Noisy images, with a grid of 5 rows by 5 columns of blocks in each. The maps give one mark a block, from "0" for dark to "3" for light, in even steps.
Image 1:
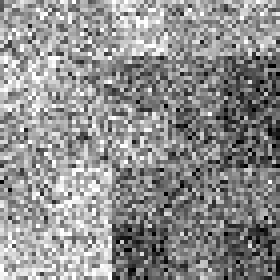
2 2 3 2 2
3 2 1 1 0
2 2 2 1 0
2 3 1 1 1
3 3 0 1 0
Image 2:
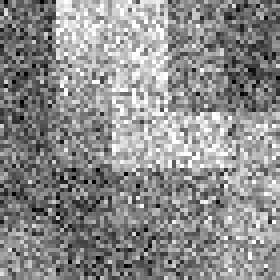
0 3 3 1 0
0 2 3 1 0
0 1 3 3 2
0 0 1 1 2
1 0 0 1 2
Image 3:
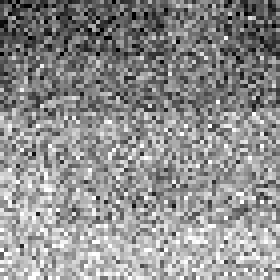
0 0 0 1 0
1 1 1 1 1
2 2 2 2 2
3 2 2 2 2
3 3 3 3 3
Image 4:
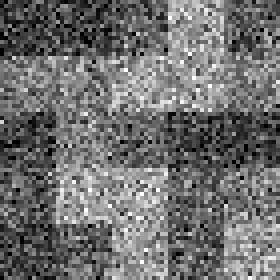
0 0 1 3 1
2 2 3 3 2
0 2 1 0 0
1 3 3 1 2
0 1 3 1 3
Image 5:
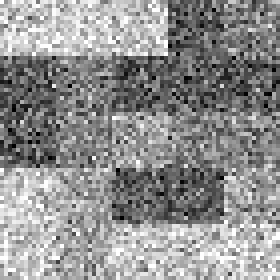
3 3 3 0 1
0 1 0 0 0
0 1 2 1 1
3 2 0 0 2
3 2 3 3 3
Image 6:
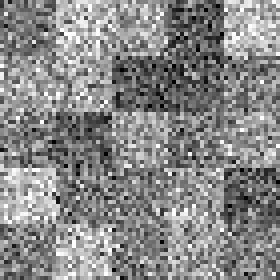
1 3 2 0 3
2 2 0 0 1
1 0 2 1 2
3 1 1 2 0
1 3 1 2 1
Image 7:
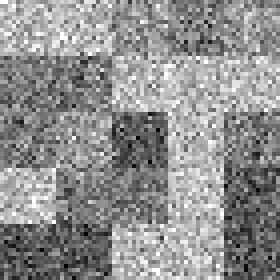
3 3 2 1 2
1 1 3 3 3
1 2 0 3 1
3 1 1 3 0
0 0 3 3 0
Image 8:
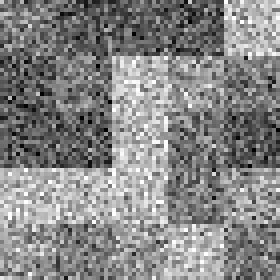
1 0 0 0 3
0 1 3 2 1
0 0 3 1 0
3 3 3 1 2
2 1 2 3 1
